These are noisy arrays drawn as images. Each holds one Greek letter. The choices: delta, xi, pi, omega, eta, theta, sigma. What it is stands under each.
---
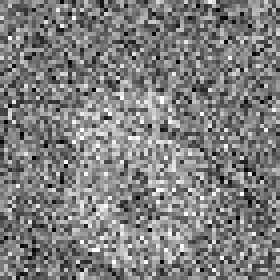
delta
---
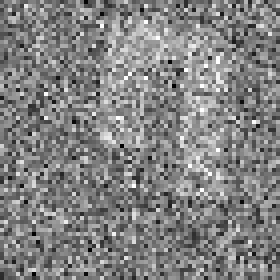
eta
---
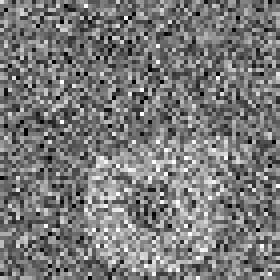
sigma
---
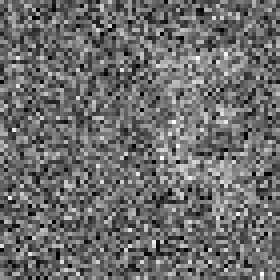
xi
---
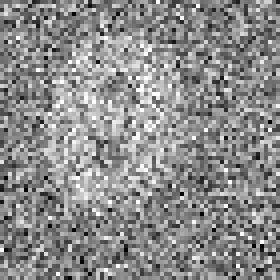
theta
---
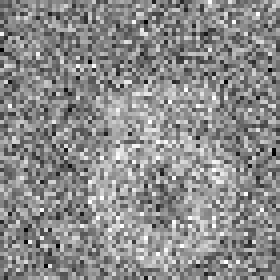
delta
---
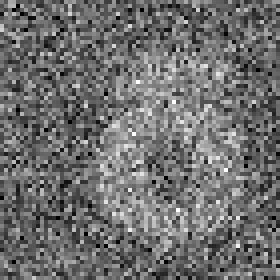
delta
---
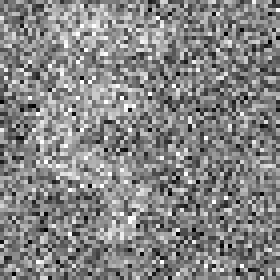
xi
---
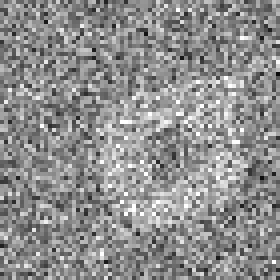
sigma
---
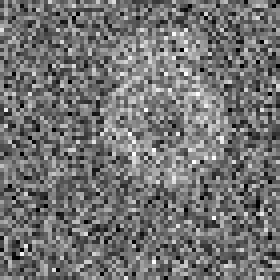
delta
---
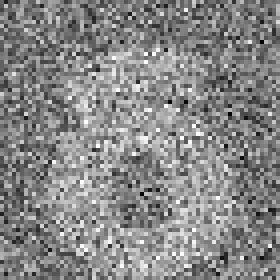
delta
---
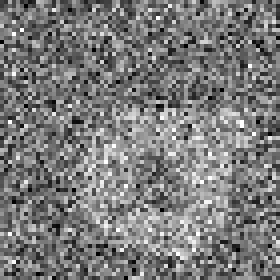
sigma
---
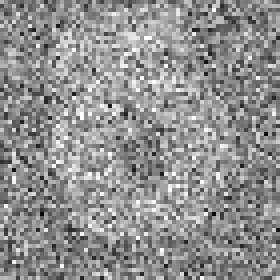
delta
